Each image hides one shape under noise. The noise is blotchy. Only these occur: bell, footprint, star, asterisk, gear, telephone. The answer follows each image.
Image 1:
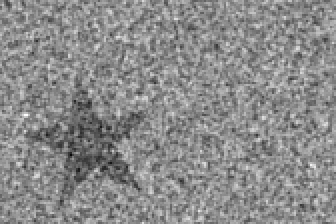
dark star
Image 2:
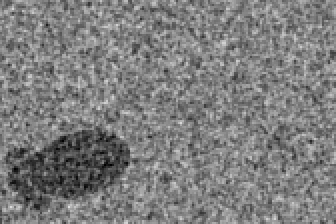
dark footprint, bottom left
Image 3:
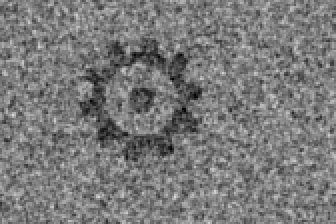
dark gear
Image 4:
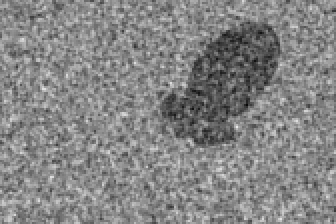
dark footprint
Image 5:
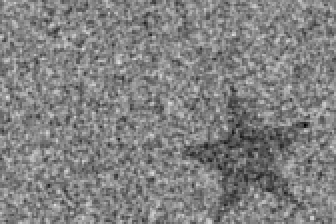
dark star
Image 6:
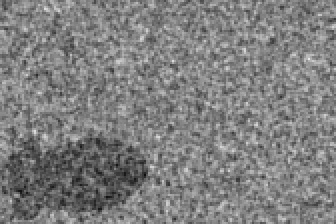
dark footprint, bottom left
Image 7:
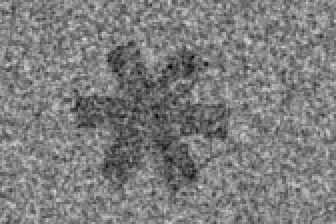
dark asterisk
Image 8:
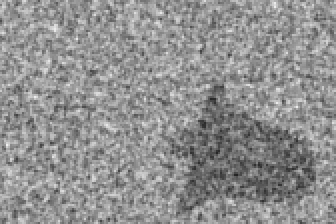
dark bell
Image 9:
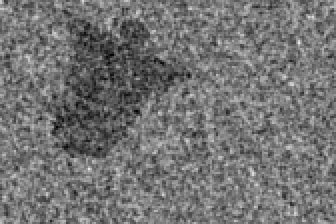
dark bell
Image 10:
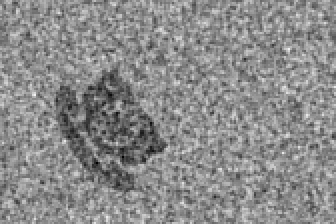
dark telephone
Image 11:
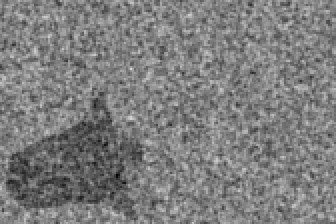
dark bell
